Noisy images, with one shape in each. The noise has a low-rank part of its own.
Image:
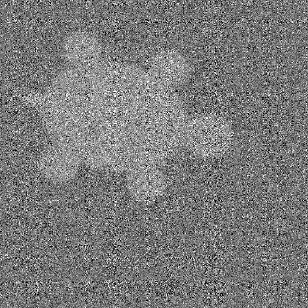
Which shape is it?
turtle
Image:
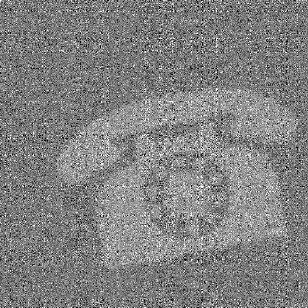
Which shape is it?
telephone
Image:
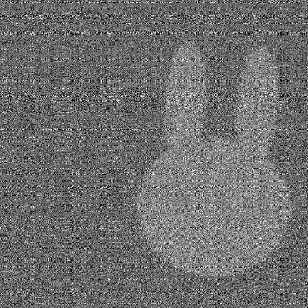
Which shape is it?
rabbit's head
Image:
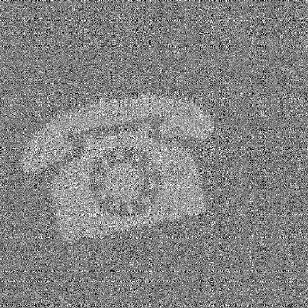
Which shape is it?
telephone
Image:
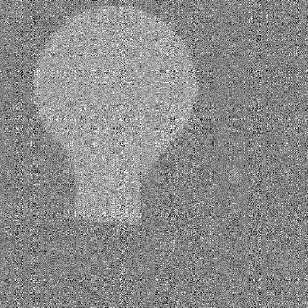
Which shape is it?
light bulb
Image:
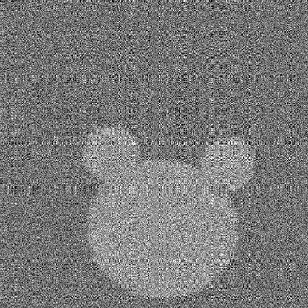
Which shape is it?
bear's head
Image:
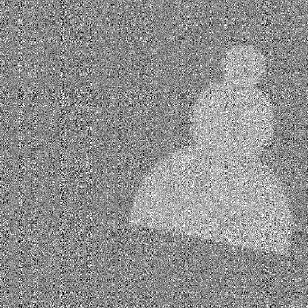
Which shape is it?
chess pawn
